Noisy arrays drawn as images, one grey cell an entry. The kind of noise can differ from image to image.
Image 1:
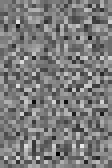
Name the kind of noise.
low rank plus noise
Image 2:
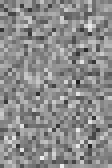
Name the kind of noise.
independent entries
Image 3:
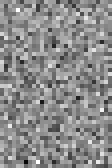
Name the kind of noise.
independent entries
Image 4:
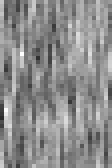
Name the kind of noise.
streaked along the columns
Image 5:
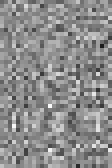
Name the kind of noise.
low rank plus noise
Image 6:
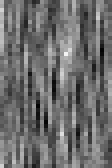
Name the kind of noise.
streaked along the columns
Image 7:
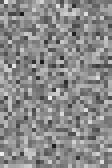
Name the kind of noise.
independent entries
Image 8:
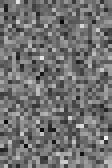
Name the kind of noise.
independent entries
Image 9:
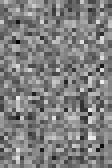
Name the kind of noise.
low rank plus noise
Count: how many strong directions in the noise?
three or four
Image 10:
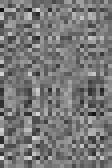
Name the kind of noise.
low rank plus noise
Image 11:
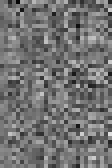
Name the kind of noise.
low rank plus noise
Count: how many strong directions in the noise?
two
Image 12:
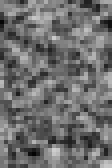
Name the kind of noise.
blotchy
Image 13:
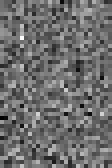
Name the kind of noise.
low rank plus noise
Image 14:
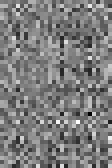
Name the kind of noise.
low rank plus noise
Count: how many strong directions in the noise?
two
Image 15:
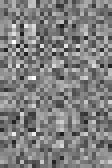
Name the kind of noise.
low rank plus noise
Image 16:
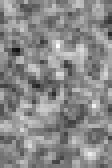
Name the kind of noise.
blotchy
